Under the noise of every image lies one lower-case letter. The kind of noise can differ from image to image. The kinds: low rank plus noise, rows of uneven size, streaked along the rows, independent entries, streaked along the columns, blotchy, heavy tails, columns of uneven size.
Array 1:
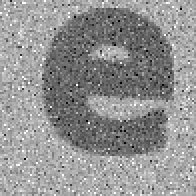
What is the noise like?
heavy tails
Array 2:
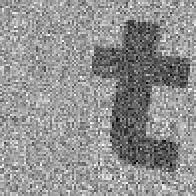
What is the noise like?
low rank plus noise
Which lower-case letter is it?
t
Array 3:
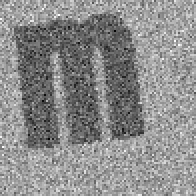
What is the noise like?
independent entries
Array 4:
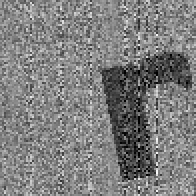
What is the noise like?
columns of uneven size
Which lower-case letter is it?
r
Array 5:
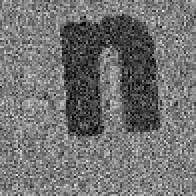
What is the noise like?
low rank plus noise
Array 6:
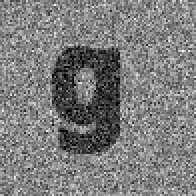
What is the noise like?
independent entries
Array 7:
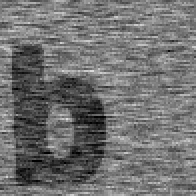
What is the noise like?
streaked along the rows
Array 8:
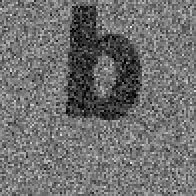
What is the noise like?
independent entries
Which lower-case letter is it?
b
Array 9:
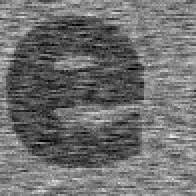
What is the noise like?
streaked along the rows
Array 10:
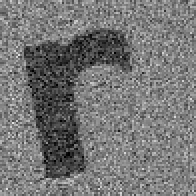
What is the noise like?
low rank plus noise
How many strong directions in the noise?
five to eight
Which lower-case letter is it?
r
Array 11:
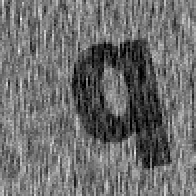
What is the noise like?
streaked along the columns
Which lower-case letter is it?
q
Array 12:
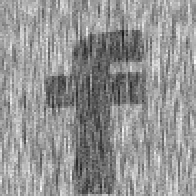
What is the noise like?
streaked along the columns
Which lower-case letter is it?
f
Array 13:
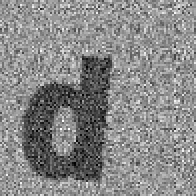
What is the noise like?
low rank plus noise
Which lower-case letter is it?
d
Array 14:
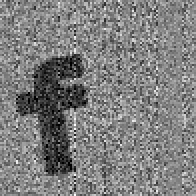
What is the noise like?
columns of uneven size
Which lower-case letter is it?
f
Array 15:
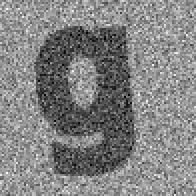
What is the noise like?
independent entries
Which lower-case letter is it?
g
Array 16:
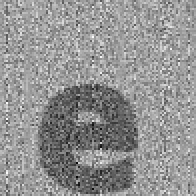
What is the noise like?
columns of uneven size
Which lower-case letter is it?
e
